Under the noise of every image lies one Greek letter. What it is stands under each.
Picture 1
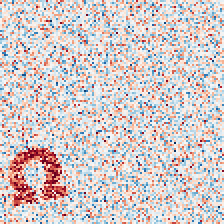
omega
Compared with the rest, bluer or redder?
redder
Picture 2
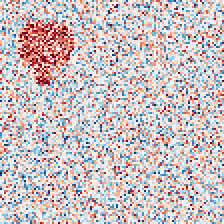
phi
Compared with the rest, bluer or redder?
redder
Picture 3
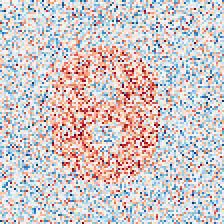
theta
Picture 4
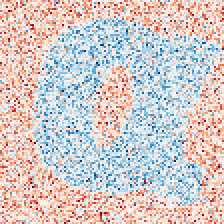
alpha
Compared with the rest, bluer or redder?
bluer
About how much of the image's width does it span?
nearly all
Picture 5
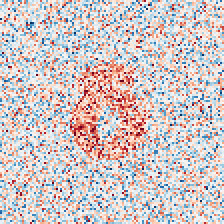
delta
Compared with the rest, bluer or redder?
redder
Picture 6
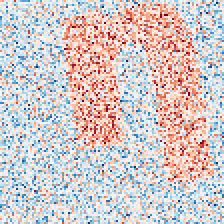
eta
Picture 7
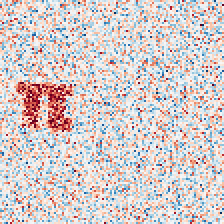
pi
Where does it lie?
middle left
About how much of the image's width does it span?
a quarter
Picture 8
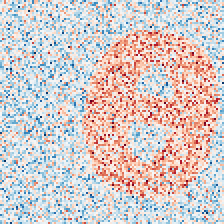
theta
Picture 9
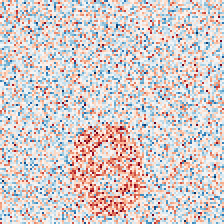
theta
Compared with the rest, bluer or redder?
redder
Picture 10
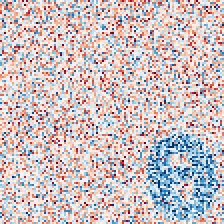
theta
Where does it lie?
bottom right
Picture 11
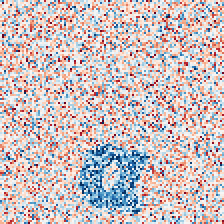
alpha
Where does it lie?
bottom middle
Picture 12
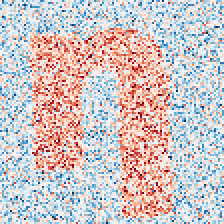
eta
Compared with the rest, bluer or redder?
redder
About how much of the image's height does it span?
nearly all
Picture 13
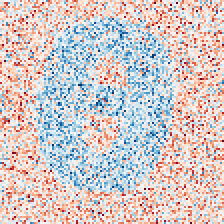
theta
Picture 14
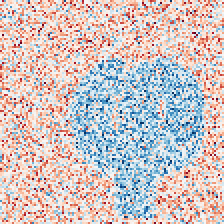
phi
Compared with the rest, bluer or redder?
bluer
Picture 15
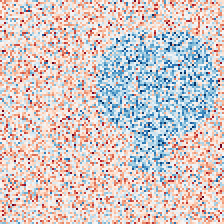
phi
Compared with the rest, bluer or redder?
bluer
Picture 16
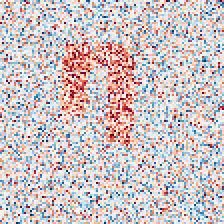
eta
